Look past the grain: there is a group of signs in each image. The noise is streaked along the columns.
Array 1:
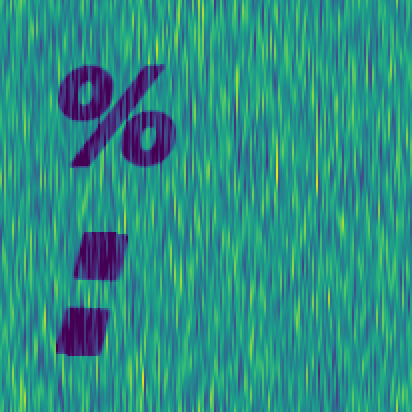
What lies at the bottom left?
colon
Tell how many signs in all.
2
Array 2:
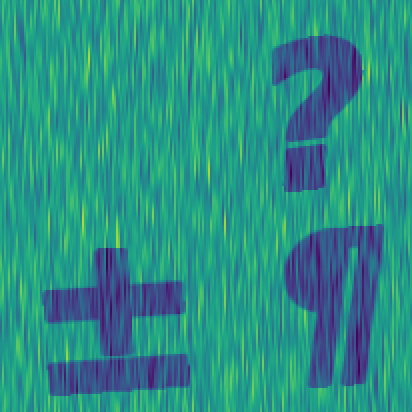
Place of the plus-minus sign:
bottom left
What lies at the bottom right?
pilcrow
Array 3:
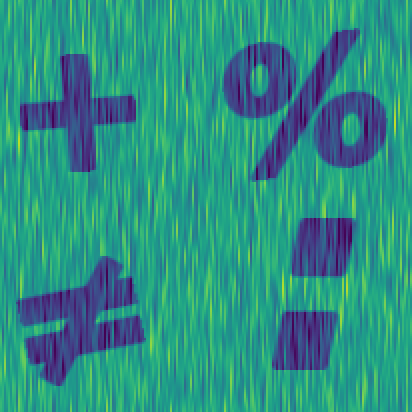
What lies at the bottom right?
colon
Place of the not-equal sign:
bottom left
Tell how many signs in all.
4
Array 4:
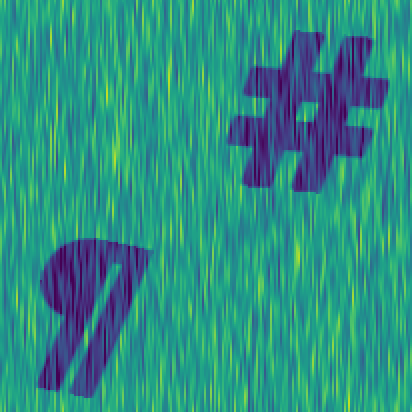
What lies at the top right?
hash sign
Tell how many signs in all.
2
